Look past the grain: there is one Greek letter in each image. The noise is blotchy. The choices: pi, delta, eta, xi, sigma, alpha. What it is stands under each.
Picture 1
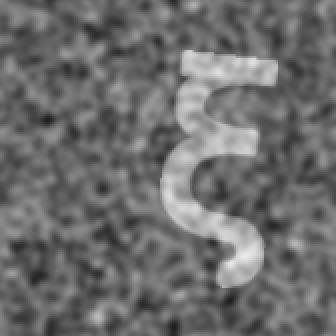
light xi
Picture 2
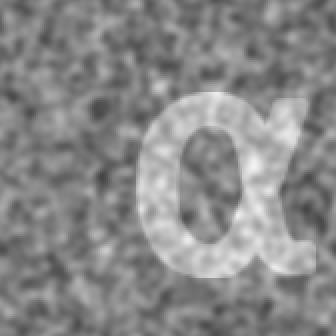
light alpha
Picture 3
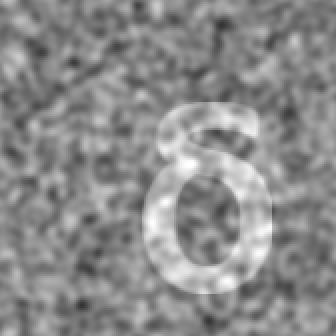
light delta
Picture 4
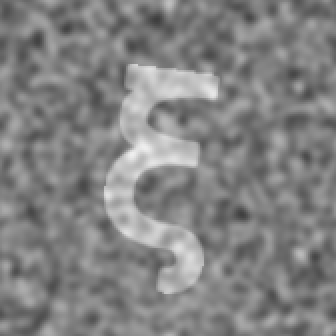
light xi
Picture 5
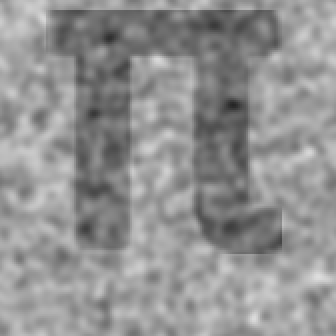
dark pi
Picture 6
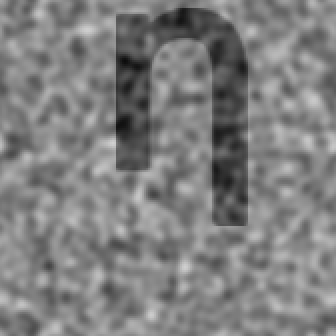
dark eta
